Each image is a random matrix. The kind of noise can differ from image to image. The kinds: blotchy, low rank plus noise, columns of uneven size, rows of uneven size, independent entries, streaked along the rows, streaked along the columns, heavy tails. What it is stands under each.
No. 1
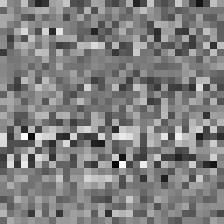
rows of uneven size
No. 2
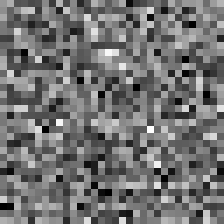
independent entries
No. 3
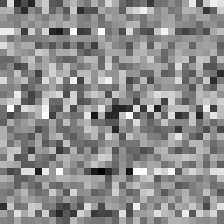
rows of uneven size
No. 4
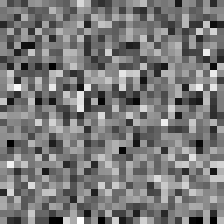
low rank plus noise
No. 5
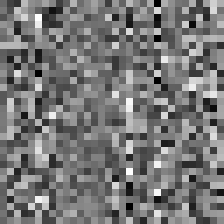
columns of uneven size
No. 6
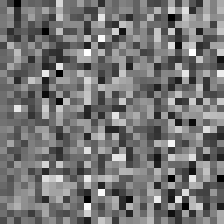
columns of uneven size
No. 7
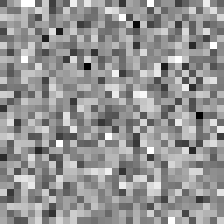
independent entries
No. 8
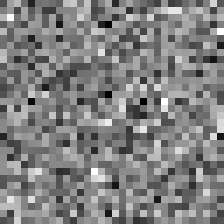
independent entries
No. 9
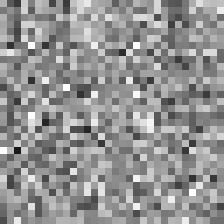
low rank plus noise
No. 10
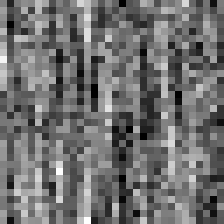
streaked along the columns
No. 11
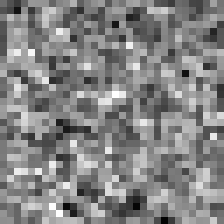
blotchy
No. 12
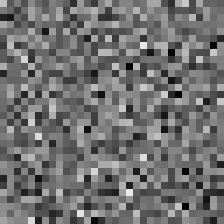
independent entries
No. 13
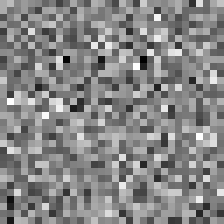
low rank plus noise
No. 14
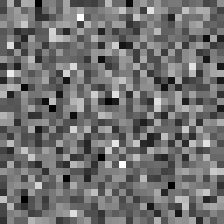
independent entries
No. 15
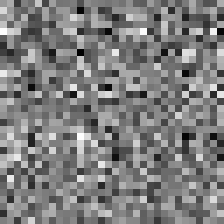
low rank plus noise
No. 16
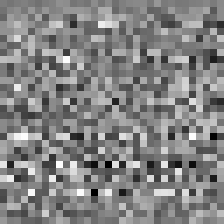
rows of uneven size
